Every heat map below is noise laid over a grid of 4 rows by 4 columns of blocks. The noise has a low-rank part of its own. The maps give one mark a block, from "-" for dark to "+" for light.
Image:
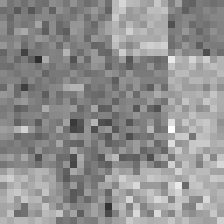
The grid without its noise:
- - + -
- - - +
- - - +
+ - + +
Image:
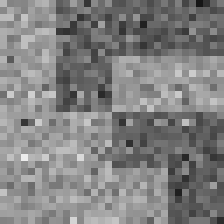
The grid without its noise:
+ - - -
+ - + +
+ + - -
+ + + -
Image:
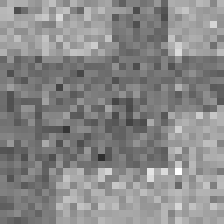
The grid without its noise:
+ + - +
- - - -
- - - +
- + + +
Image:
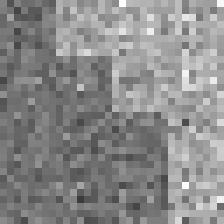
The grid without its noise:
- + + +
- - + +
- - - +
- - - +
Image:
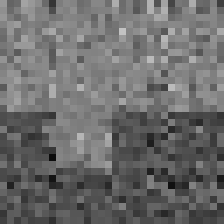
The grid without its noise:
+ + + +
+ + + +
- + - -
- - - -
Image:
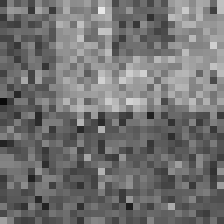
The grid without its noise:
- + - +
- + + +
- - - -
- - - -
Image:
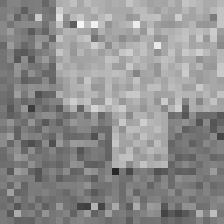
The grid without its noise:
- + + +
- + + +
- - + -
- - - -
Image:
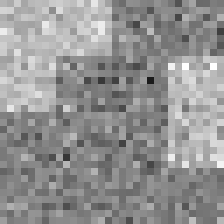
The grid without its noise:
+ + - -
+ - - +
- - - +
- - - -
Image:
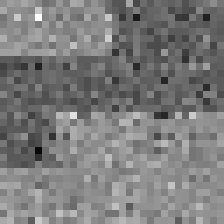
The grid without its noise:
+ + - -
- - - -
- + + +
+ + + +
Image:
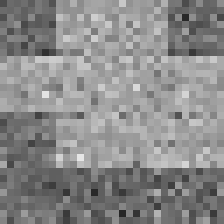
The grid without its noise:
- + + -
+ + + +
- + + +
- - - -
